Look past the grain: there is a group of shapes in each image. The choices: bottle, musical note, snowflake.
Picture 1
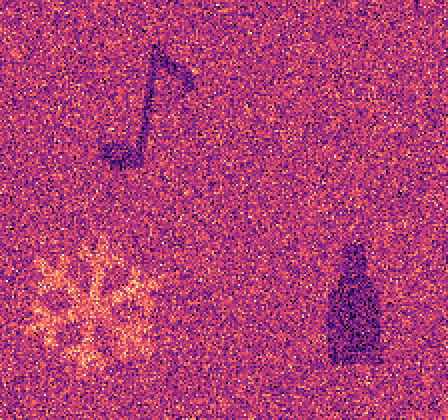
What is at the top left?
musical note
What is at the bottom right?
bottle
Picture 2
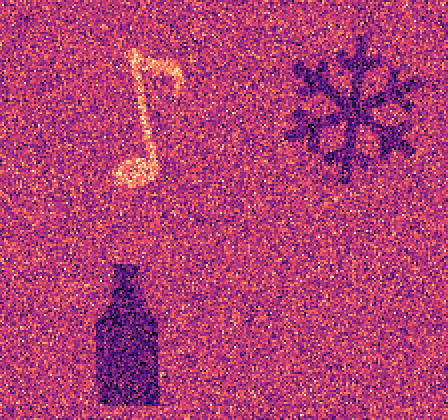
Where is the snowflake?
top right
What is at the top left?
musical note
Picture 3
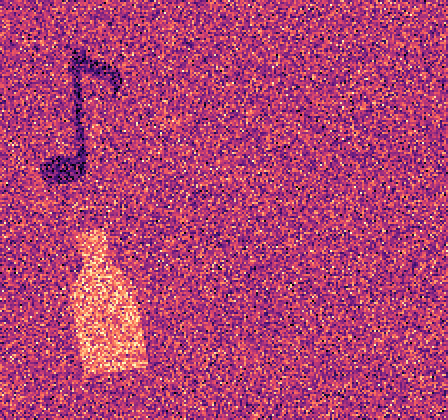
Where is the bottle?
bottom left
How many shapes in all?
2
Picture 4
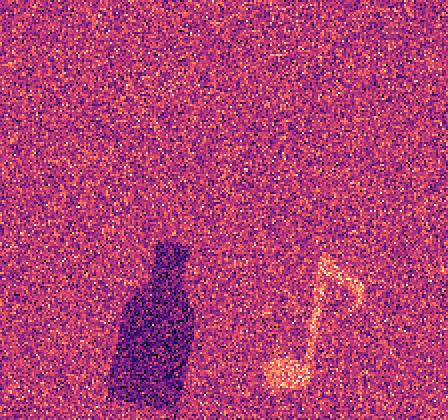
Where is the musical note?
bottom right
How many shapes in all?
2
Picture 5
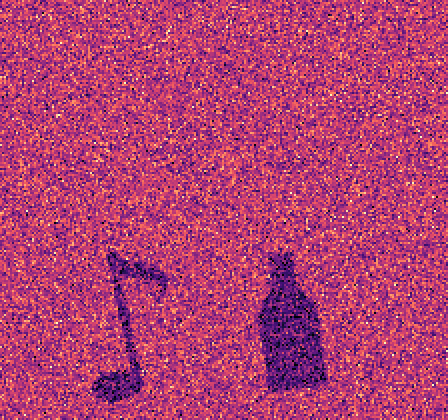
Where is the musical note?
bottom left
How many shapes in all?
2
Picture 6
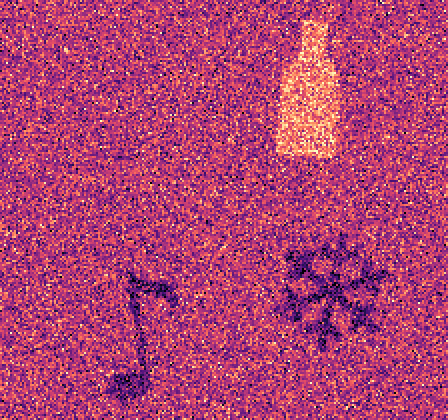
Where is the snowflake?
bottom right
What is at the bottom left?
musical note
